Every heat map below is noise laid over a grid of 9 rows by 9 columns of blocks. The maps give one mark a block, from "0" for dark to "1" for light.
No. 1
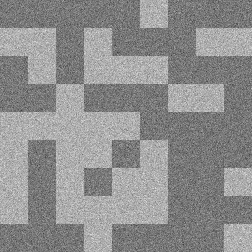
0 0 0 0 0 1 0 0 0
1 1 0 1 0 0 0 1 1
0 1 0 1 1 1 0 0 0
0 0 1 0 0 0 1 1 0
1 1 1 1 1 0 0 0 0
1 0 1 1 0 1 0 0 0
1 0 1 0 1 1 0 0 1
1 0 1 1 1 1 0 0 0
0 0 0 1 0 0 0 0 1
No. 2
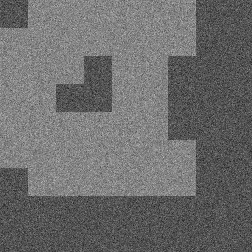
0 1 1 1 1 1 1 0 0
1 1 1 1 1 1 1 0 0
1 1 1 0 1 1 0 0 0
1 1 0 0 1 1 0 0 0
1 1 1 1 1 1 0 0 0
1 1 1 1 1 1 1 0 0
0 1 1 1 1 1 1 0 0
0 0 0 0 0 0 0 0 0
0 0 0 0 0 0 0 0 0
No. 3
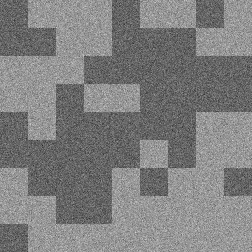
0 1 1 1 0 1 1 0 1
0 0 1 1 0 0 0 1 1
1 1 1 0 0 0 0 0 0
1 1 0 1 1 0 0 0 0
0 1 0 0 0 0 0 1 1
0 0 0 0 0 1 0 1 1
1 0 0 0 1 0 1 1 0
1 1 0 0 1 1 1 1 1
0 1 1 1 1 1 1 1 1
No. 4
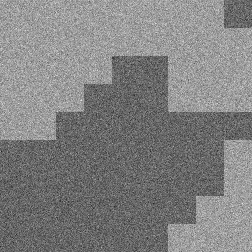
1 1 1 1 1 1 1 1 0
1 1 1 1 1 1 1 1 1
1 1 1 1 0 0 1 1 1
1 1 1 0 0 0 1 1 1
1 1 0 0 0 0 0 0 0
0 0 0 0 0 0 0 0 1
0 0 0 0 0 0 0 0 1
0 0 0 0 0 0 0 1 1
0 0 0 0 0 0 1 1 1
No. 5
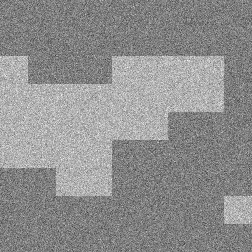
0 0 0 0 0 0 0 0 0
0 0 0 0 0 0 0 0 0
1 0 0 0 1 1 1 1 0
1 1 1 1 1 1 1 1 0
1 1 1 1 1 1 0 0 0
1 1 1 1 0 0 0 0 0
0 0 1 1 0 0 0 0 0
0 0 0 0 0 0 0 0 1
0 0 0 0 0 0 0 0 0
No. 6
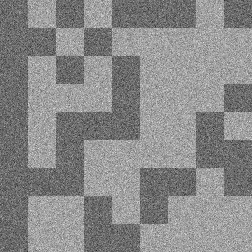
0 1 0 1 0 0 0 1 0
0 0 1 0 1 1 1 1 1
0 1 0 1 0 1 1 1 1
0 1 1 1 0 1 1 1 0
0 1 0 0 0 1 1 0 1
0 1 0 1 1 1 1 0 0
0 0 0 1 1 0 0 1 0
0 1 1 0 1 0 1 1 1
0 1 1 0 0 1 1 1 1
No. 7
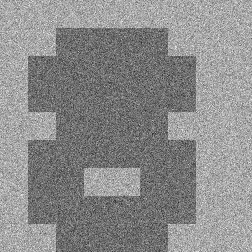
1 1 1 1 1 1 1 1 1
1 1 0 0 0 0 1 1 1
1 0 0 0 0 0 0 1 1
1 0 0 0 0 0 0 1 1
1 1 0 0 0 0 1 1 1
1 0 0 0 0 0 0 1 1
1 0 0 1 1 0 0 1 1
1 0 0 0 0 0 0 1 1
1 1 0 0 0 0 1 1 1
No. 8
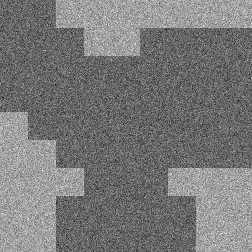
0 0 1 1 1 1 1 1 1
0 0 0 1 1 0 0 0 0
0 0 0 0 0 0 0 0 0
0 0 0 0 0 0 0 0 0
1 0 0 0 0 0 0 0 0
1 1 0 0 0 0 0 0 0
1 1 1 0 0 0 1 1 1
1 1 0 0 0 0 0 1 1
1 1 0 0 0 0 0 1 1
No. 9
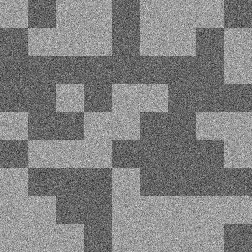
1 0 1 1 0 1 1 1 0
0 1 1 1 0 1 1 0 1
0 0 0 0 0 0 0 0 1
0 0 1 0 1 1 0 0 0
1 0 0 1 1 0 0 1 1
0 1 1 1 0 0 0 0 1
1 0 0 0 1 0 0 0 0
1 1 0 0 1 1 1 1 1
1 1 1 0 1 1 1 1 0
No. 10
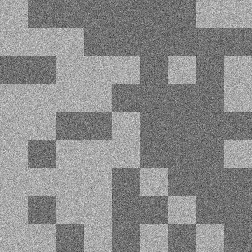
1 0 0 0 0 0 0 1 1
1 1 1 0 0 0 0 0 0
0 0 1 1 1 0 1 0 1
1 1 1 1 0 0 0 0 1
1 1 0 0 1 0 0 0 0
1 0 1 1 1 0 0 0 1
1 1 1 1 0 1 0 0 0
1 0 1 1 0 0 1 0 0
1 1 0 1 0 1 0 1 0
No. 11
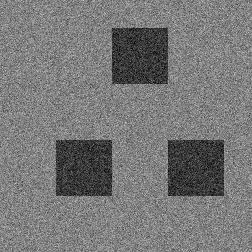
1 1 1 1 1 1 1 1 1
1 1 1 1 0 0 1 1 1
1 1 1 1 0 0 1 1 1
1 1 1 1 1 1 1 1 1
1 1 1 1 1 1 1 1 1
1 1 0 0 1 1 0 0 1
1 1 0 0 1 1 0 0 1
1 1 1 1 1 1 1 1 1
1 1 1 1 1 1 1 1 1
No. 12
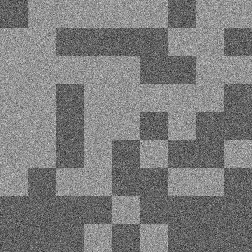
0 1 1 1 1 1 0 1 1
1 1 0 0 0 0 1 1 0
1 1 1 1 1 0 0 1 1
1 1 0 1 1 1 1 1 0
1 1 0 1 1 0 1 0 0
1 1 0 1 0 1 0 0 1
1 0 1 1 0 0 1 1 0
0 0 0 0 1 0 0 0 0
0 0 0 1 0 1 0 0 0
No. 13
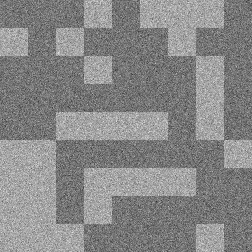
0 0 0 1 0 1 1 1 0
1 0 1 0 0 0 1 0 0
0 0 0 1 0 0 0 1 0
0 0 0 0 0 0 0 1 0
0 0 1 1 1 1 0 1 0
1 1 0 0 0 0 0 0 1
1 1 0 1 1 1 1 0 0
1 1 0 1 0 0 0 0 0
1 1 1 0 0 0 0 1 0
